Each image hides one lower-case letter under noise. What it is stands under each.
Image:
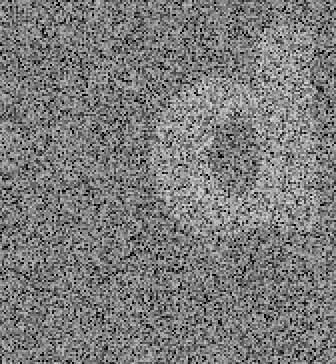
light d
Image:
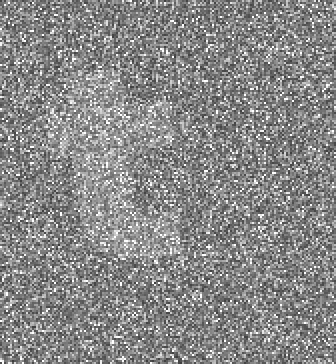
light t
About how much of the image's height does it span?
half
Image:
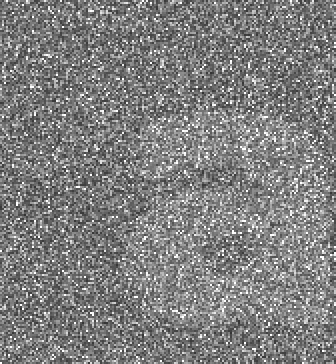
light a
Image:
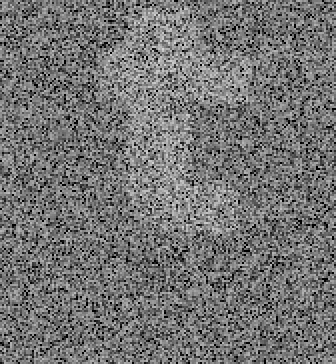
light t
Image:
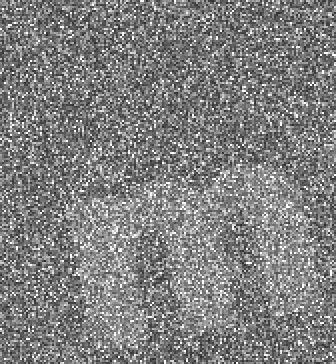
light m
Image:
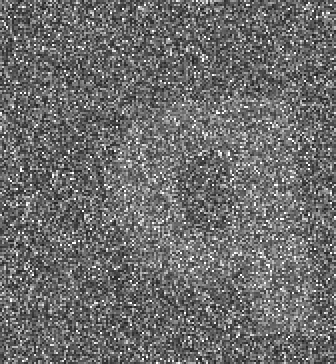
light q
